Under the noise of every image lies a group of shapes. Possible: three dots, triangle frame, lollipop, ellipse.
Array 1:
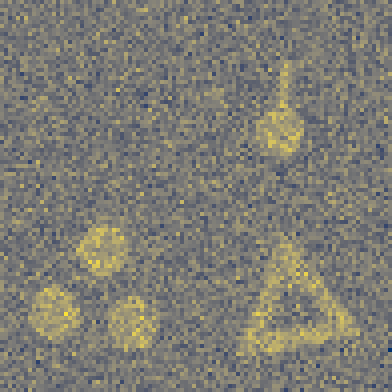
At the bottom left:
three dots
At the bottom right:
triangle frame
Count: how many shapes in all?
3
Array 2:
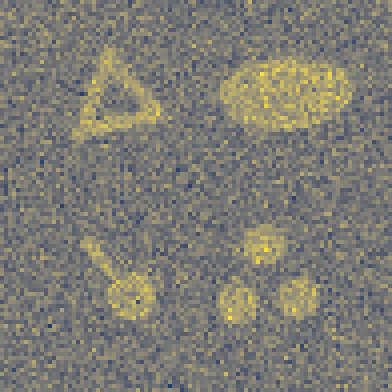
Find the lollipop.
bottom left
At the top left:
triangle frame
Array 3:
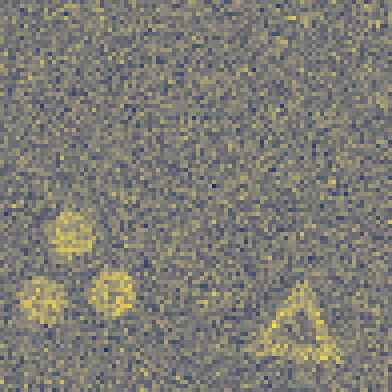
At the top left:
nothing
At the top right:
nothing
